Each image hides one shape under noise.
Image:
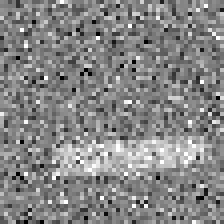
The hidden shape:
bar
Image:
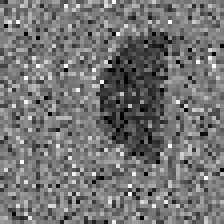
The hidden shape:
half disc
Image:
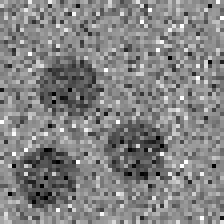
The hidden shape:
three dots
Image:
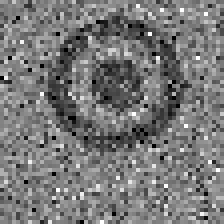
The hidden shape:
bullseye
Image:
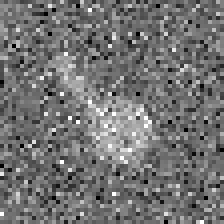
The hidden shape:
lollipop
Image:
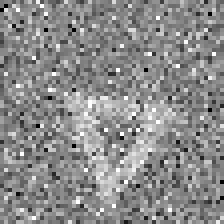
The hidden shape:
triangle frame
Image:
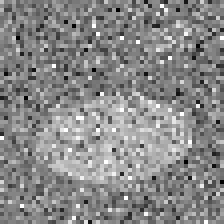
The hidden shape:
ellipse
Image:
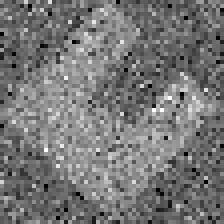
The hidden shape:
square with a notch
